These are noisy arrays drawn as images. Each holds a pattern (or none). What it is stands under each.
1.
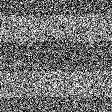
horizontal stripes
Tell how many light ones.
2
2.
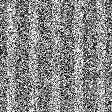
vertical stripes
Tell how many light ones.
5
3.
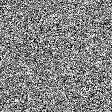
only noise
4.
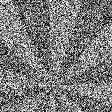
spokes from one point
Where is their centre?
bottom middle
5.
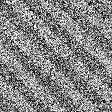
diagonal stripes
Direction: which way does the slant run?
top left to bottom right
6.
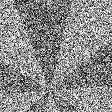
spokes from one point
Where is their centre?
bottom middle
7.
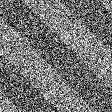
diagonal stripes
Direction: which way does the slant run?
top left to bottom right
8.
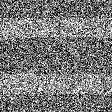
horizontal stripes
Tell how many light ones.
2
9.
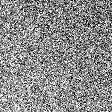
a smooth slope
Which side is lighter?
bottom left
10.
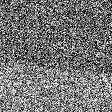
a sharp edge
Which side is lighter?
bottom
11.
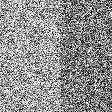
a sharp edge
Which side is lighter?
left
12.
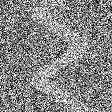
a wavy band
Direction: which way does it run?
top to bottom
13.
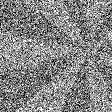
spokes from one point
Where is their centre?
middle right
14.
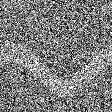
a wavy band
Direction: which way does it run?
left to right
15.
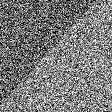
a sharp edge
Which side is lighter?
bottom right
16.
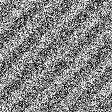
diagonal stripes
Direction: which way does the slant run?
bottom left to top right
